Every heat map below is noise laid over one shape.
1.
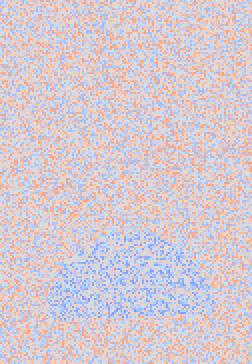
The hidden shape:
half disc
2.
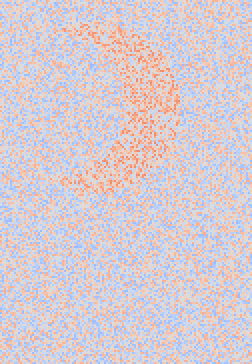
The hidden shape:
crescent
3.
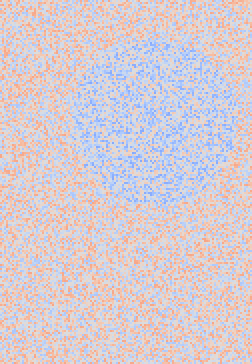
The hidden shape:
disc
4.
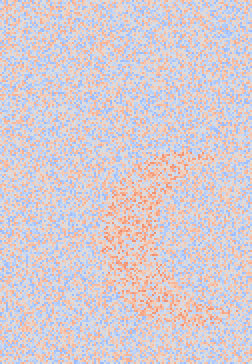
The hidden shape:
crescent
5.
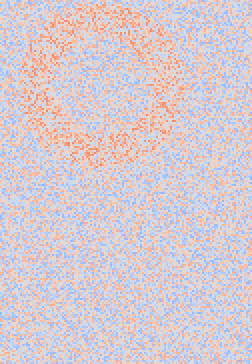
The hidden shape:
ring
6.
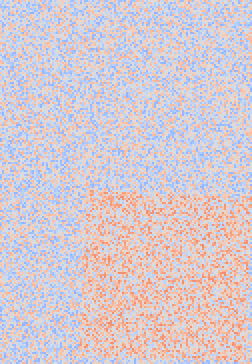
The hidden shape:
square
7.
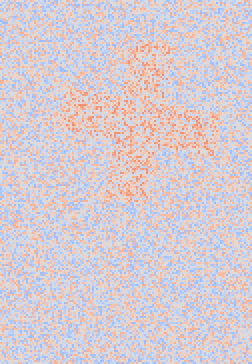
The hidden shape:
cross
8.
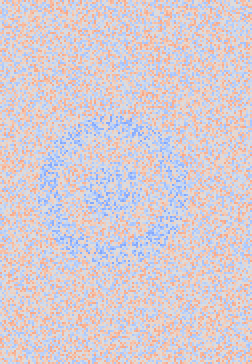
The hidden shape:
bullseye
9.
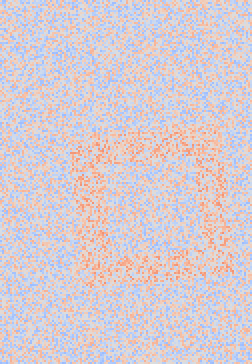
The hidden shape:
square frame
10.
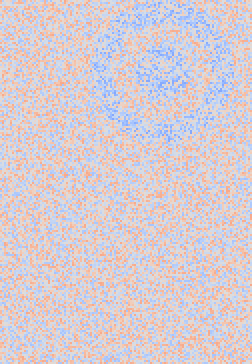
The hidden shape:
bullseye
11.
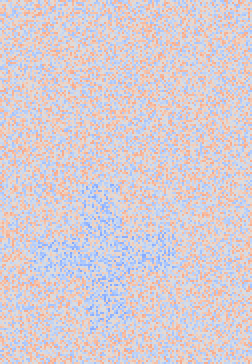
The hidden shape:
cross
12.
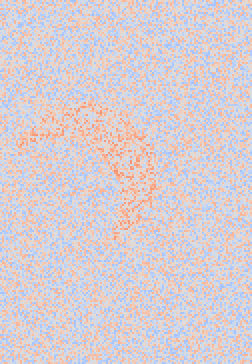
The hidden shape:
crescent
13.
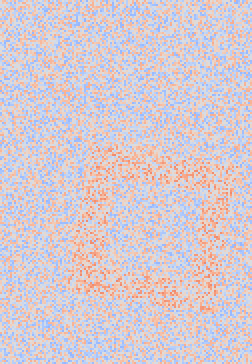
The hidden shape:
square frame
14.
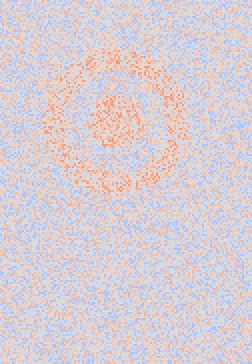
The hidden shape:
bullseye
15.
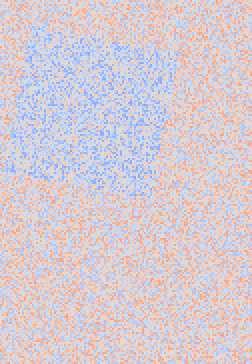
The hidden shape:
square
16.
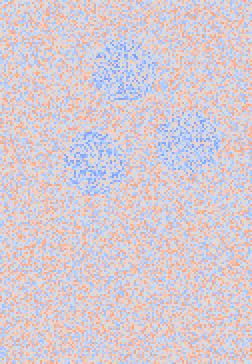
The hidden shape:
three dots
